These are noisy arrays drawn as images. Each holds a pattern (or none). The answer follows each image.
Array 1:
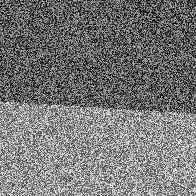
a sharp edge
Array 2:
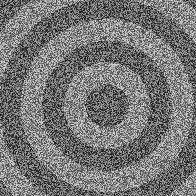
rings round one point
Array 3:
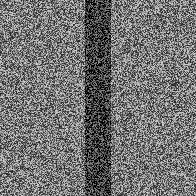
one vertical stripe
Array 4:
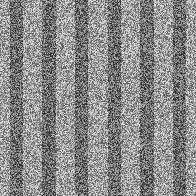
vertical stripes
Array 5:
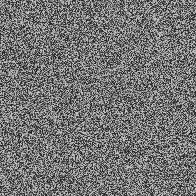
only noise
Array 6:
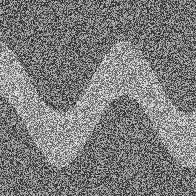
a wavy band
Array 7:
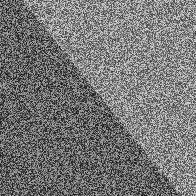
a sharp edge
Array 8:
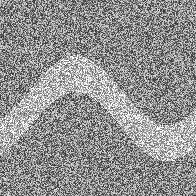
a wavy band
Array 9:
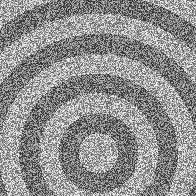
rings round one point
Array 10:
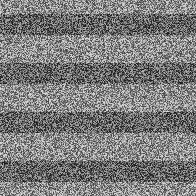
horizontal stripes
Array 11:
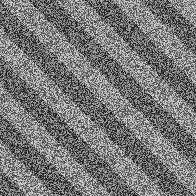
diagonal stripes
